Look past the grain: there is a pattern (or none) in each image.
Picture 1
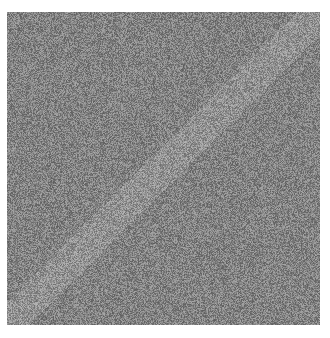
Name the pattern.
a diagonal band
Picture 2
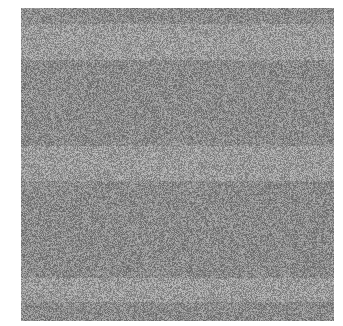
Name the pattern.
bands of rows
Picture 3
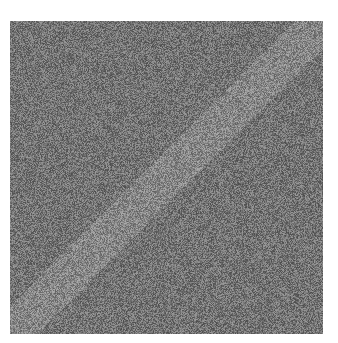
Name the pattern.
a diagonal band
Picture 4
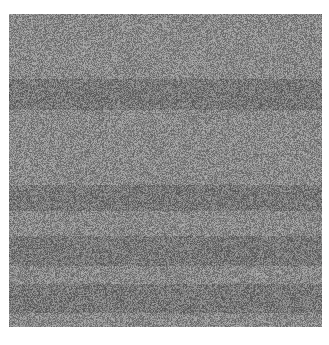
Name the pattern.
bands of rows
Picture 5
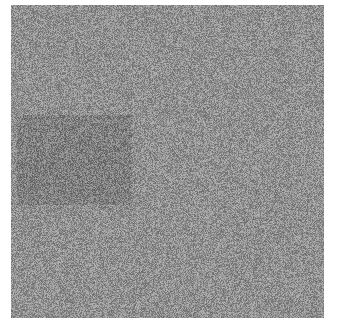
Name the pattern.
one block
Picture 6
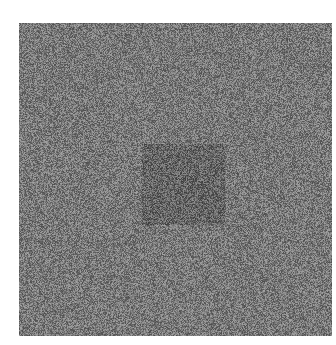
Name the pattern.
one block
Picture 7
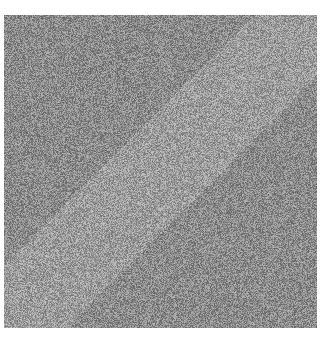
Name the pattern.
a diagonal band
